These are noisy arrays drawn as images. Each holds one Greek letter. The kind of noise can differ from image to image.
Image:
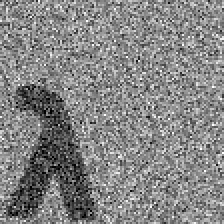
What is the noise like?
independent entries
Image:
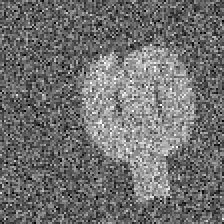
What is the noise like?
independent entries
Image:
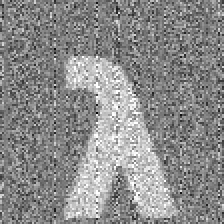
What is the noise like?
columns of uneven size
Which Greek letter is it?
lambda
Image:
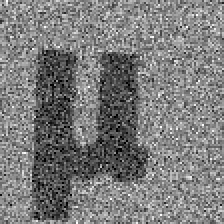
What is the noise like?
independent entries
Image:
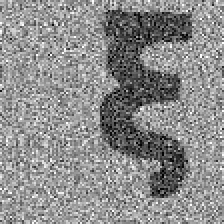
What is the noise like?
low rank plus noise
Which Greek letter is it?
xi
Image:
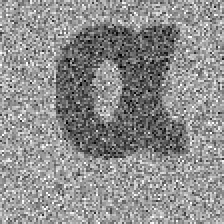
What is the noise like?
independent entries
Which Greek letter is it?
alpha
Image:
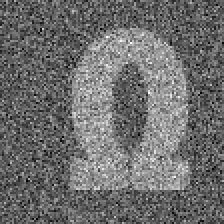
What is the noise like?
independent entries
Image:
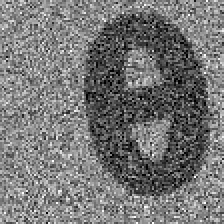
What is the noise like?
low rank plus noise
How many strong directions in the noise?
five to eight
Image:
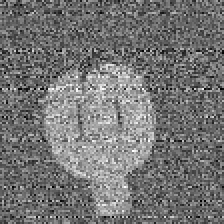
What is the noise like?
rows of uneven size
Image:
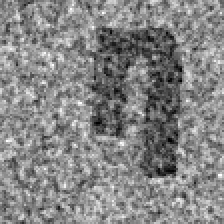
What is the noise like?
blotchy
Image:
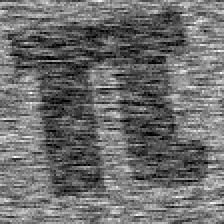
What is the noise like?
streaked along the rows
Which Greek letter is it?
pi
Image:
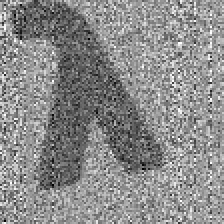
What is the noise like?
columns of uneven size
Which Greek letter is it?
lambda
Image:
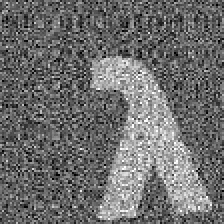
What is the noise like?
low rank plus noise
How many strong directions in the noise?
one
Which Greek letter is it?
lambda
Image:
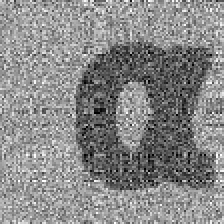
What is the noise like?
low rank plus noise
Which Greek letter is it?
alpha
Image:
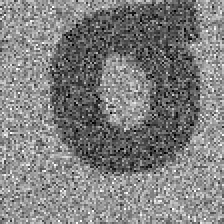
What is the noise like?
independent entries
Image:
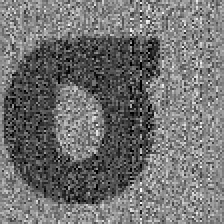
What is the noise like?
columns of uneven size
